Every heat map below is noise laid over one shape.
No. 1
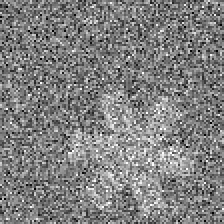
light asterisk
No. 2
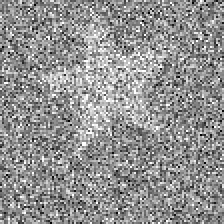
light star
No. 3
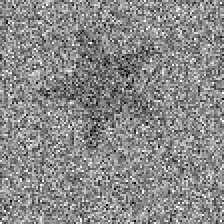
dark star
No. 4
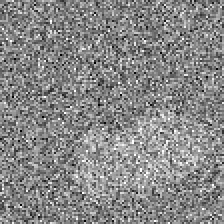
light footprint
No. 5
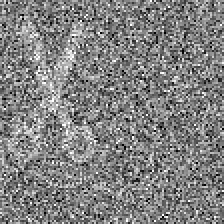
light pair of scissors
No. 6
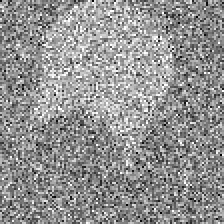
light cat's head
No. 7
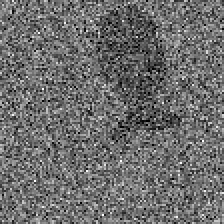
dark fish
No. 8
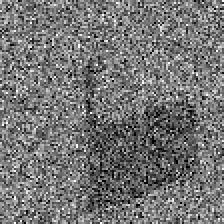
dark flag
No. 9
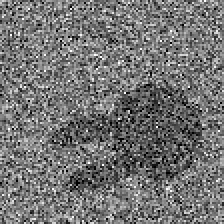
dark rabbit's head
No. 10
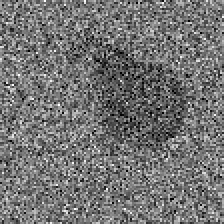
dark pear
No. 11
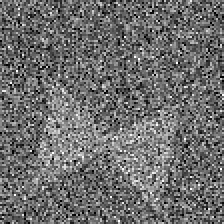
light bow tie
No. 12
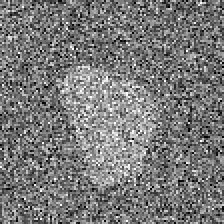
light cloud
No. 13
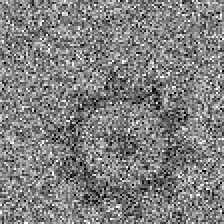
dark gear
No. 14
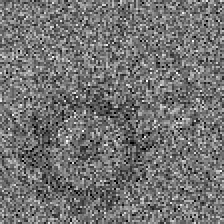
dark gear
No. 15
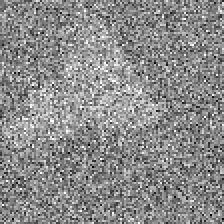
light chess pawn
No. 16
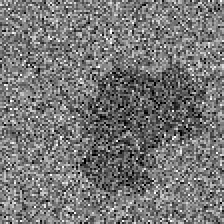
dark car
